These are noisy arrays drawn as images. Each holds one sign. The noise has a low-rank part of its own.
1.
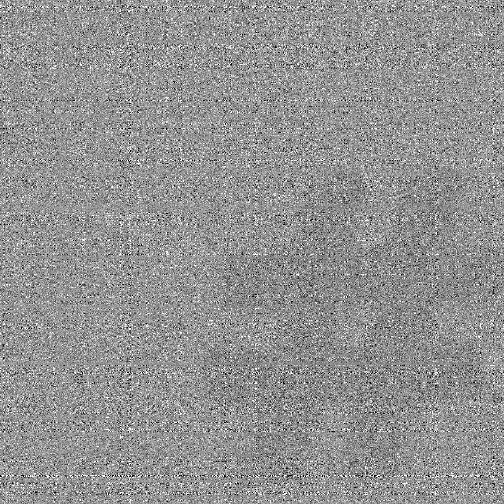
hash sign
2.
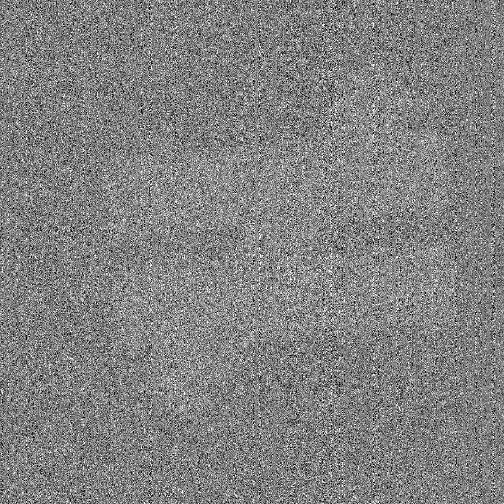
not-equal sign
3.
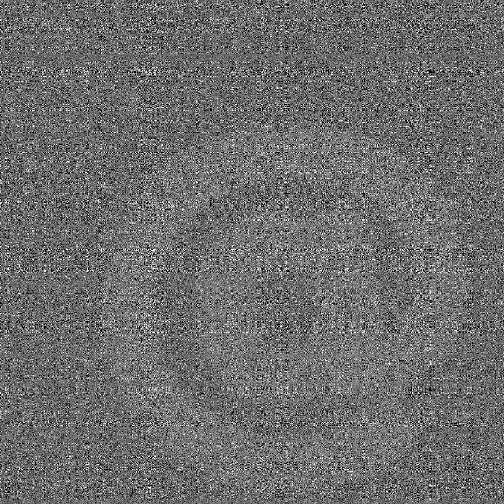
at sign
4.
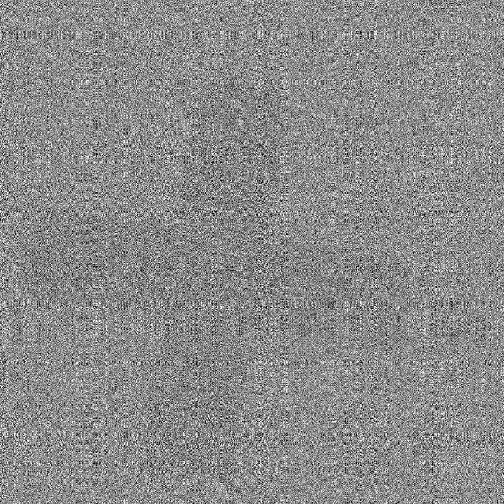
plus sign
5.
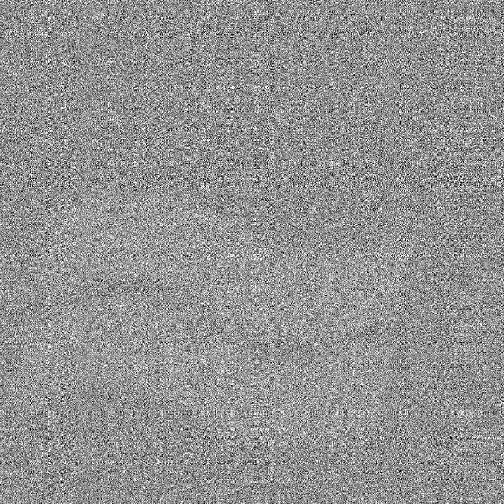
approximately sign
